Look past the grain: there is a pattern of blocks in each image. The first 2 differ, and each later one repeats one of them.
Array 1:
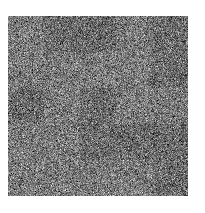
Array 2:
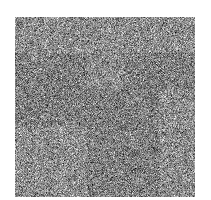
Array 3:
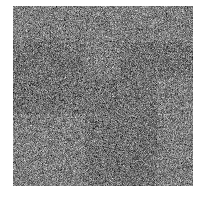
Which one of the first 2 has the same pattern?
2
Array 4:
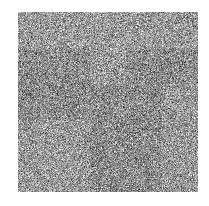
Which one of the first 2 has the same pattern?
2
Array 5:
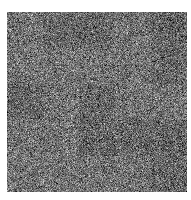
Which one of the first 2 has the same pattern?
1
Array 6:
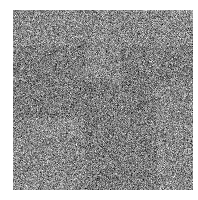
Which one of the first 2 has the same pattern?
2
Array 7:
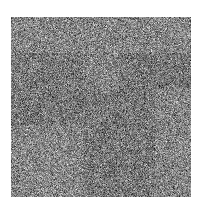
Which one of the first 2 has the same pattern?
2
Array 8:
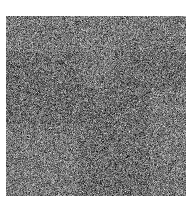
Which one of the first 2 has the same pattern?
2
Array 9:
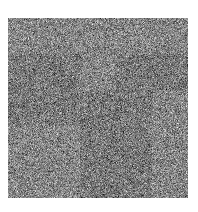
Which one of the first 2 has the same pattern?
2
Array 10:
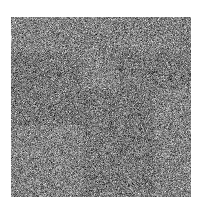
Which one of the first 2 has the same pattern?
2
